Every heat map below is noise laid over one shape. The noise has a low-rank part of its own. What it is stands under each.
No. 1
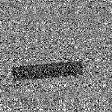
bar
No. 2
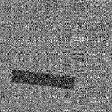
bar
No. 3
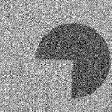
disc with a wedge cut out
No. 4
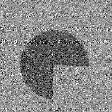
disc with a wedge cut out
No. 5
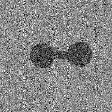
dumbbell
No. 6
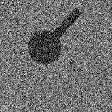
lollipop
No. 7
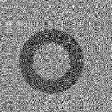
ring
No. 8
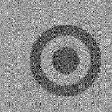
bullseye
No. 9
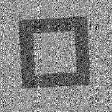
square frame
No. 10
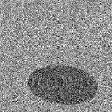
ellipse
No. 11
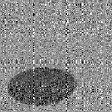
ellipse
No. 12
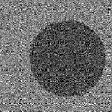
disc
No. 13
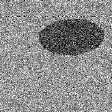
ellipse
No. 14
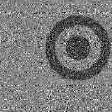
bullseye
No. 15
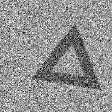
triangle frame
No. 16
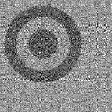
bullseye
